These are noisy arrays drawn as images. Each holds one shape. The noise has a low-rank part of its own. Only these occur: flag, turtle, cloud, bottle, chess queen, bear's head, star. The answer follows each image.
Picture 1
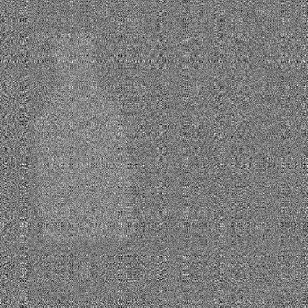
bottle
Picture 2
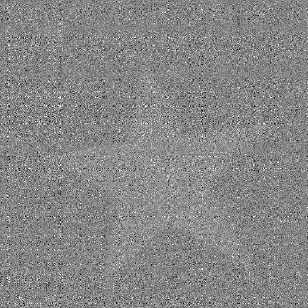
star
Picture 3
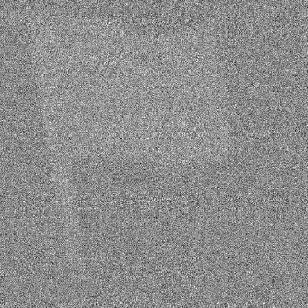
flag
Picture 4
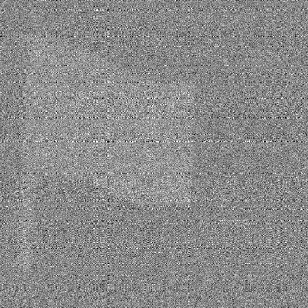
flag
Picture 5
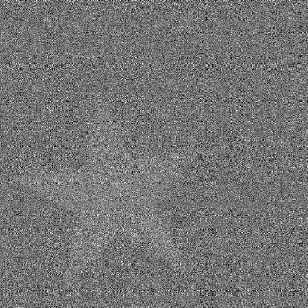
star
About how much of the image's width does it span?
two thirds
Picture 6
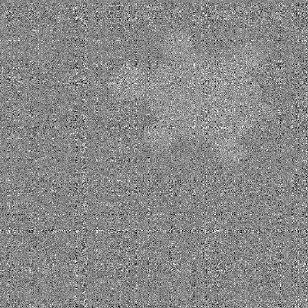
turtle
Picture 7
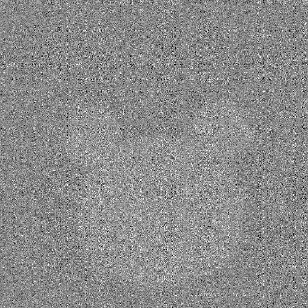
bear's head
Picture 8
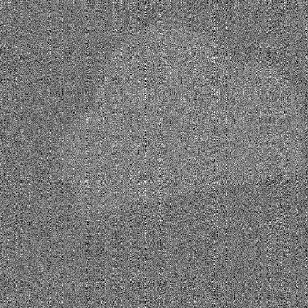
cloud
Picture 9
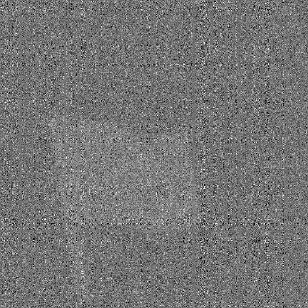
flag
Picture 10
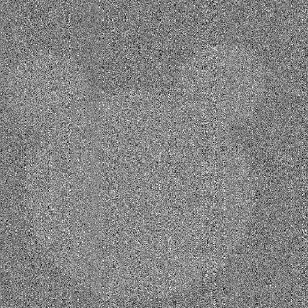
bear's head
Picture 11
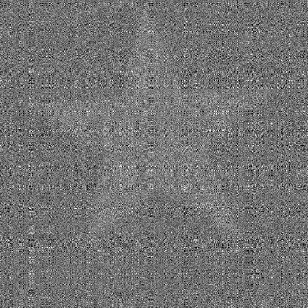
star
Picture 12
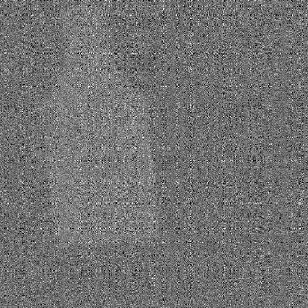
bottle
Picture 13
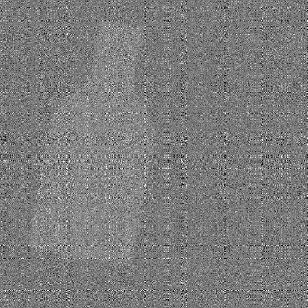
bottle
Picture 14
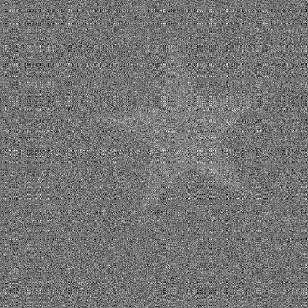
star
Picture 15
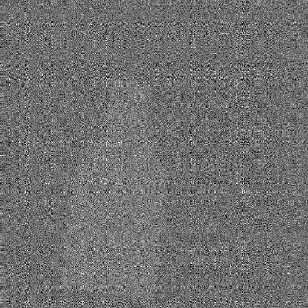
bottle
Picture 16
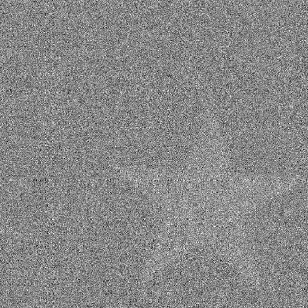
star
